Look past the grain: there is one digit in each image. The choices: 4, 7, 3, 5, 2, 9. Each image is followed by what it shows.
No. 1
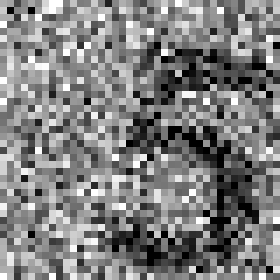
5
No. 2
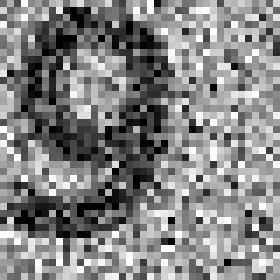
9
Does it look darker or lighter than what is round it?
darker
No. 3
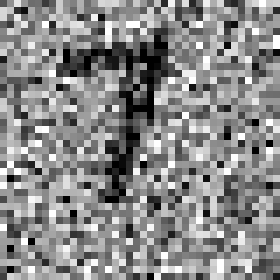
7
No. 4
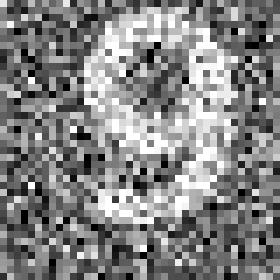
9
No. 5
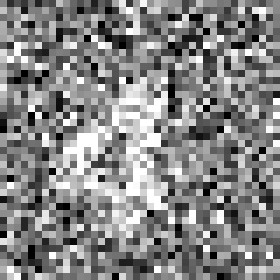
4
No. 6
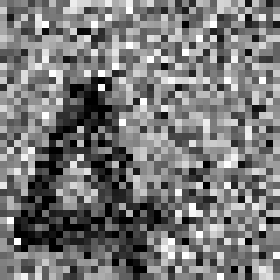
4
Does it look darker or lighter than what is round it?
darker
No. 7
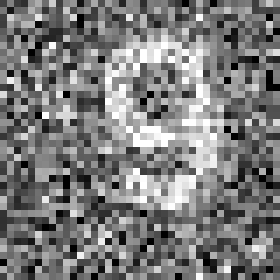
9
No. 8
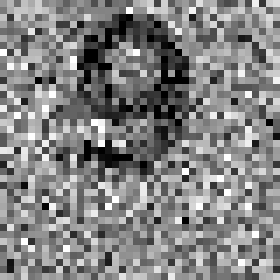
9
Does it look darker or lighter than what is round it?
darker
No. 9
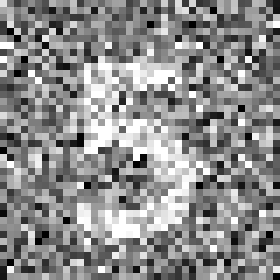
5
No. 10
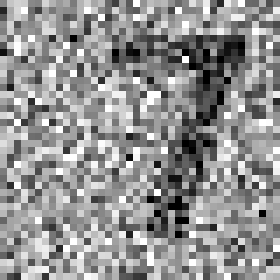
7
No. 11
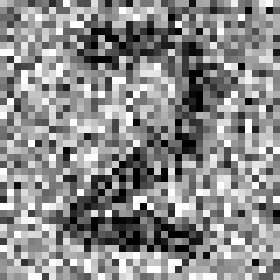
2
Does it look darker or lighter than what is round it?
darker
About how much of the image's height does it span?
nearly all
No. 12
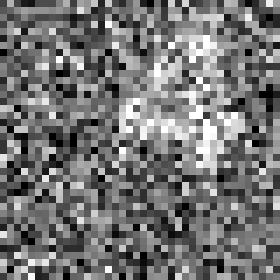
4
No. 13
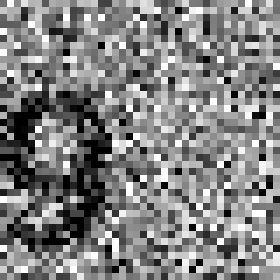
9
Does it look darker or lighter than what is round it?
darker
